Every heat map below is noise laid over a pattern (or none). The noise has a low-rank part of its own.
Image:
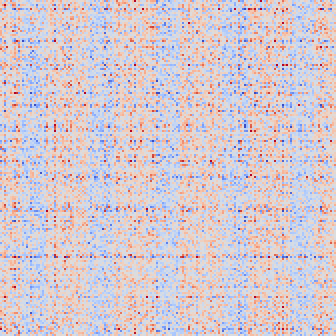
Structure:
vertical stripes
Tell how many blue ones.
5
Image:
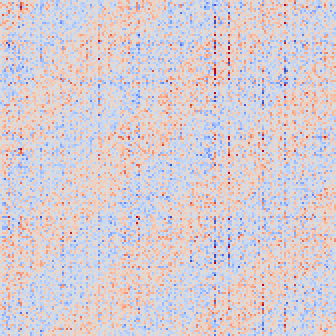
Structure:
diagonal stripes
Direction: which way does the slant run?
bottom left to top right
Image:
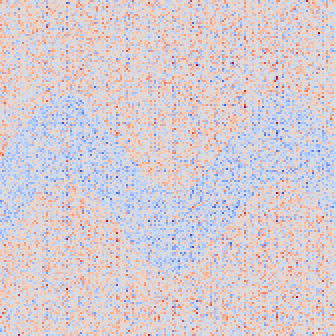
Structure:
a wavy band
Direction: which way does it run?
left to right
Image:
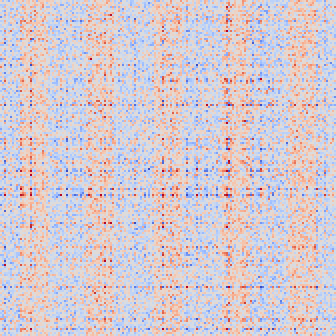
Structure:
vertical stripes
